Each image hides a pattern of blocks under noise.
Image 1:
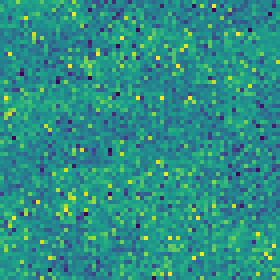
no symmetry
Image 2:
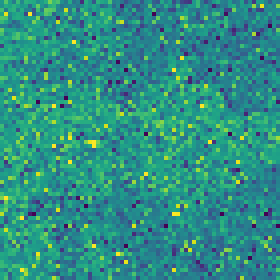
top and bottom mirror each other
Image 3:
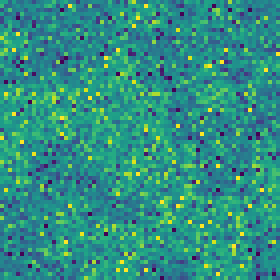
no symmetry
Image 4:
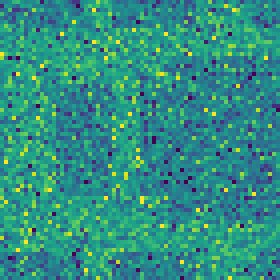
top and bottom mirror each other
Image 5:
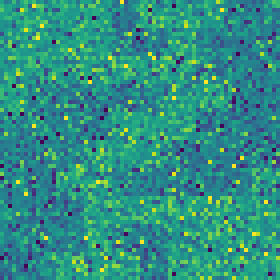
the same after a half turn
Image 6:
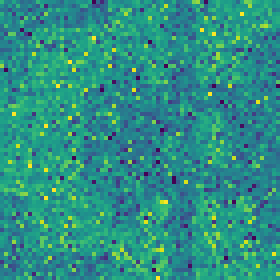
top and bottom mirror each other
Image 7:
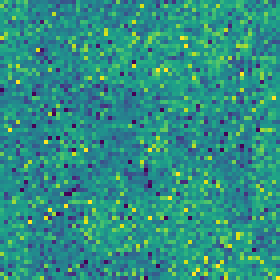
top and bottom mirror each other
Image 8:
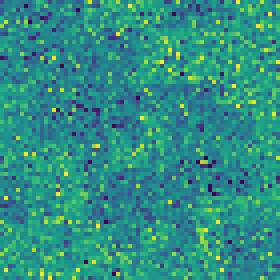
mirrored about the diagonal from the top left
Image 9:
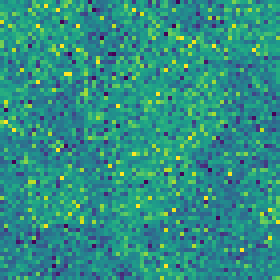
no symmetry
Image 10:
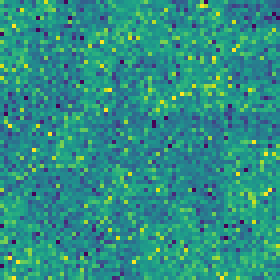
no symmetry
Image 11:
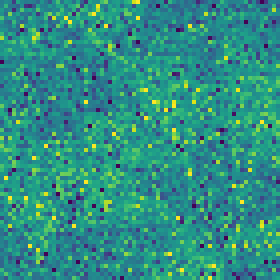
the same after a half turn
